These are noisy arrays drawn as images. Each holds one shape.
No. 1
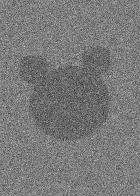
bear's head
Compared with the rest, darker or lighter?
darker
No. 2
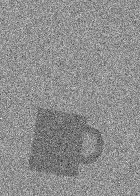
cup
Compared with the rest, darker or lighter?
darker
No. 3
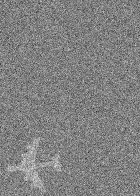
airplane
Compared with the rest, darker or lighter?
lighter
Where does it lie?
bottom left
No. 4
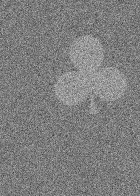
club
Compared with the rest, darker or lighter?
lighter
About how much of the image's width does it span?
half
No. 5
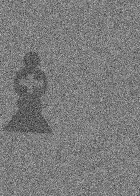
chess bishop
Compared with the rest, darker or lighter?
darker
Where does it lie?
middle left
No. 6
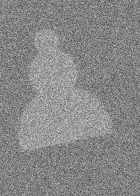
chess pawn
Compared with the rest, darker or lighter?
lighter
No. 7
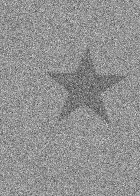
star
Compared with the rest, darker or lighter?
darker
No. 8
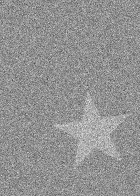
star
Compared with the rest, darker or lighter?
lighter
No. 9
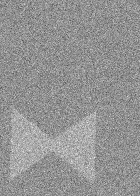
bow tie
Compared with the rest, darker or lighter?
lighter
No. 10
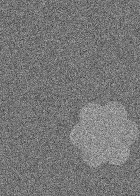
flower
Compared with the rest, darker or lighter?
lighter
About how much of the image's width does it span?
half
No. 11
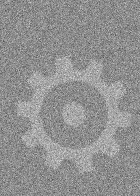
gear
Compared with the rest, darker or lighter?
lighter
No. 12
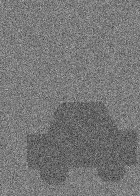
car
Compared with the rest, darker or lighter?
darker
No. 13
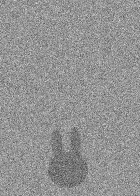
rabbit's head
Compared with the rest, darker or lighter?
darker
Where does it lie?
bottom middle
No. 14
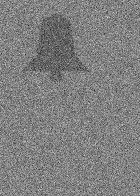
bell
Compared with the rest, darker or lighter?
darker
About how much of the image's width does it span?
half
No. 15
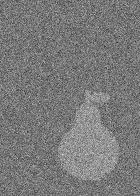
pear
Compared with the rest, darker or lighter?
lighter
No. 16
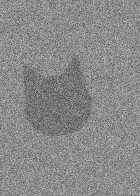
cat's head
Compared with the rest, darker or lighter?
darker
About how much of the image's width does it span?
half
